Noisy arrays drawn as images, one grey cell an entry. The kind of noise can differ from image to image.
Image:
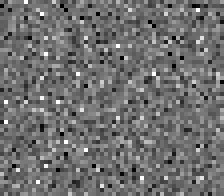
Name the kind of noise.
heavy tails
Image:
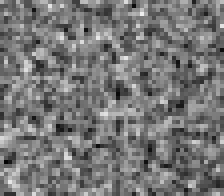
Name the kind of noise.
blotchy
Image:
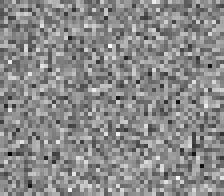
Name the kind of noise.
independent entries
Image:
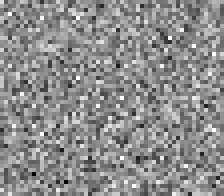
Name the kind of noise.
independent entries
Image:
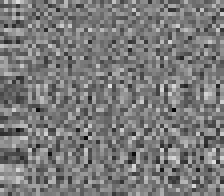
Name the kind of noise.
low rank plus noise
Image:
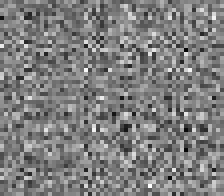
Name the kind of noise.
low rank plus noise
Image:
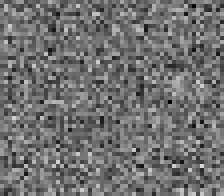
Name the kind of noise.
low rank plus noise
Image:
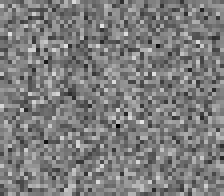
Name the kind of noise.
independent entries
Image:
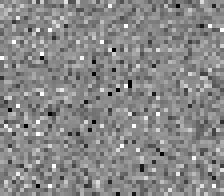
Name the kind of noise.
heavy tails
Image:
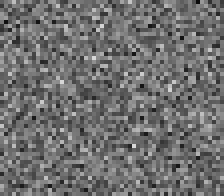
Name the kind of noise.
independent entries
